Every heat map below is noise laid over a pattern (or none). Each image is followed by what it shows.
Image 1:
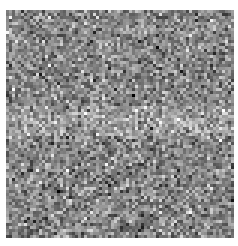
one horizontal stripe
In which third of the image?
middle
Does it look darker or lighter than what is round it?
lighter
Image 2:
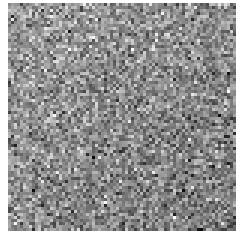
a smooth slope
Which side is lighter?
top left
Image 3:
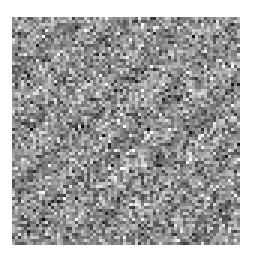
diagonal stripes
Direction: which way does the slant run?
bottom left to top right
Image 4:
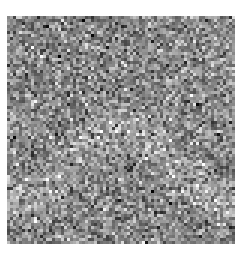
a wavy band
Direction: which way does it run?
left to right
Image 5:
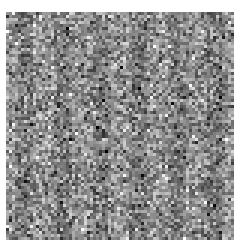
vertical stripes
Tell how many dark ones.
6
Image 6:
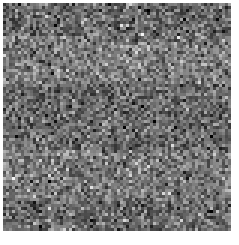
horizontal stripes
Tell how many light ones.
2
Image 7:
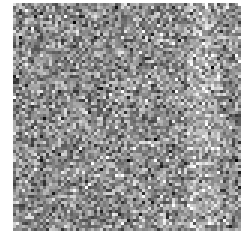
one vertical stripe
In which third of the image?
right
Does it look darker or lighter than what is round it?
lighter
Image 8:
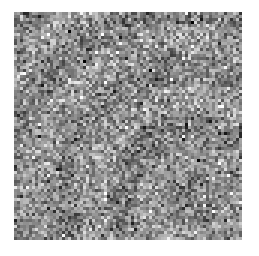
rings round one point
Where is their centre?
bottom right
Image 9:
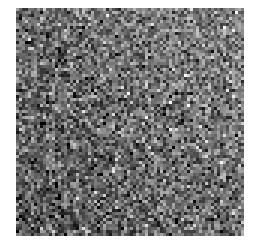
a smooth slope
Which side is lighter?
top right
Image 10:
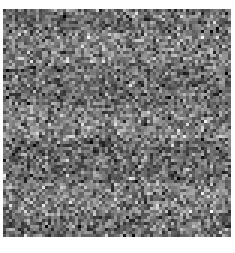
horizontal stripes
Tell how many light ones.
3
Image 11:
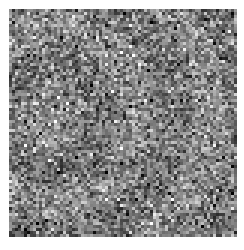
rings round one point
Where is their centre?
middle left
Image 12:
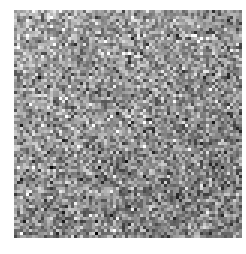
a smooth slope
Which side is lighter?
top left
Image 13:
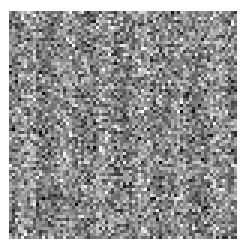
vertical stripes
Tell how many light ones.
6
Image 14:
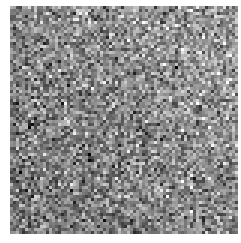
a smooth slope
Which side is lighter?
top right
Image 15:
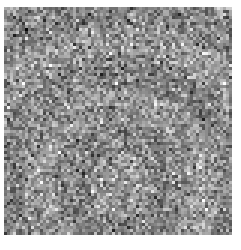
rings round one point
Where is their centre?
bottom middle
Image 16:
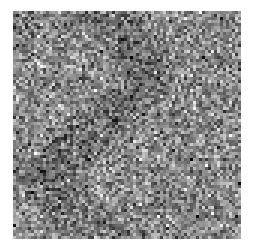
a wavy band
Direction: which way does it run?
top to bottom
